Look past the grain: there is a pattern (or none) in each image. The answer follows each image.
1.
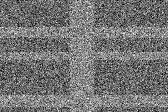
bands of rows crossing bands of columns
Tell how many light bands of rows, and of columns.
3 and 1
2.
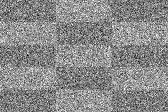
a checkerboard
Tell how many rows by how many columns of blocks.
5 by 3
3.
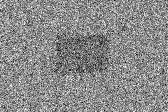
one block
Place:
centre
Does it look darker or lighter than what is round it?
darker
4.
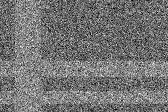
bands of rows crossing bands of columns
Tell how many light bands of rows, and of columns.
2 and 1
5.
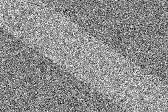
a diagonal band
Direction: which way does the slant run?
top left to bottom right
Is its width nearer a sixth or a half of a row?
a half
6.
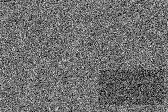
one block
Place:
bottom right
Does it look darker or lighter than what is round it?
darker
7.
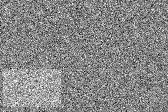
one block
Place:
bottom left
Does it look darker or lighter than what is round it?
lighter
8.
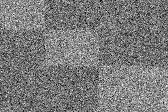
blocks along the diagonal
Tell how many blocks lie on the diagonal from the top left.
3
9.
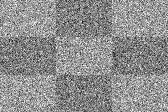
a checkerboard
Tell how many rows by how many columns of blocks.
3 by 3
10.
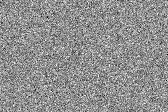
only noise
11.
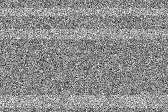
bands of rows
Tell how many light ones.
3
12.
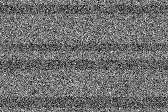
bands of rows
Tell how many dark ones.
4
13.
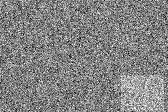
one block
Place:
bottom right
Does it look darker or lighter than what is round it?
lighter
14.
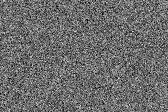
only noise
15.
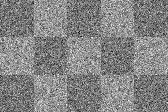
a checkerboard
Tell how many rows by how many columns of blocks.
3 by 5
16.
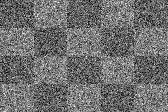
a checkerboard
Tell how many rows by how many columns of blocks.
4 by 5
